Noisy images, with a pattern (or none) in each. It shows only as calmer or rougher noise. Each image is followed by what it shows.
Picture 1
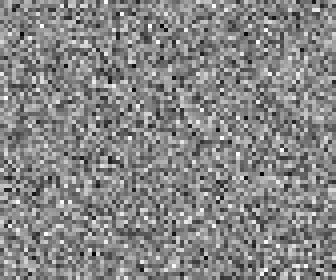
only noise
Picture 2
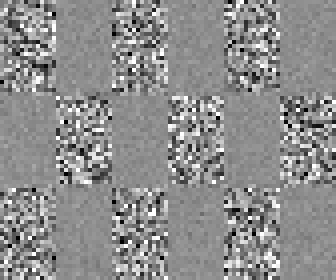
a checkerboard
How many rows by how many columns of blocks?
3 by 6
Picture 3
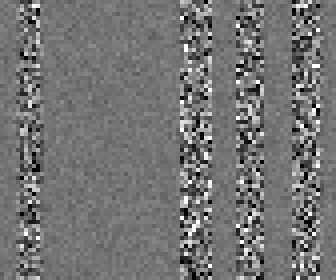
bands of columns
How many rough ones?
4
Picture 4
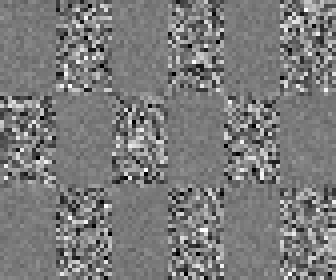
a checkerboard
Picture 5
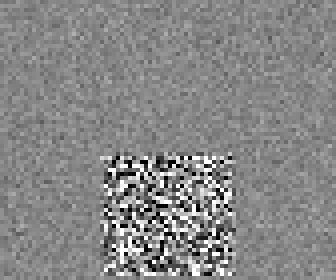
one block
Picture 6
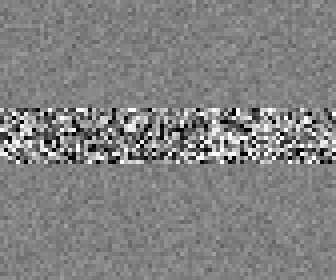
one band of rows
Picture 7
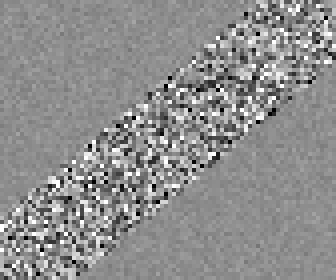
a diagonal band
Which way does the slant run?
bottom left to top right
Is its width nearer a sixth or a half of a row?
a half
